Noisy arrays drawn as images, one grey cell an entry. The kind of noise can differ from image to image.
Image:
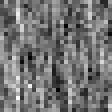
streaked along the columns
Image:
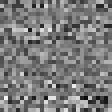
rows of uneven size
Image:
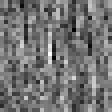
streaked along the columns
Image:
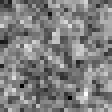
blotchy
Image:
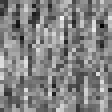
streaked along the columns
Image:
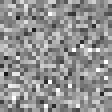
independent entries
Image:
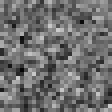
blotchy
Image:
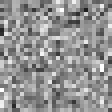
low rank plus noise
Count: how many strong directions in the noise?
three or four
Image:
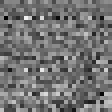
rows of uneven size
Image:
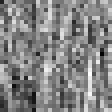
streaked along the columns
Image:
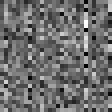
columns of uneven size
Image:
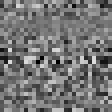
rows of uneven size
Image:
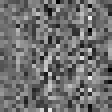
columns of uneven size
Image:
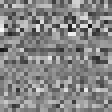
rows of uneven size
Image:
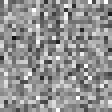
independent entries
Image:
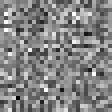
low rank plus noise
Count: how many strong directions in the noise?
three or four
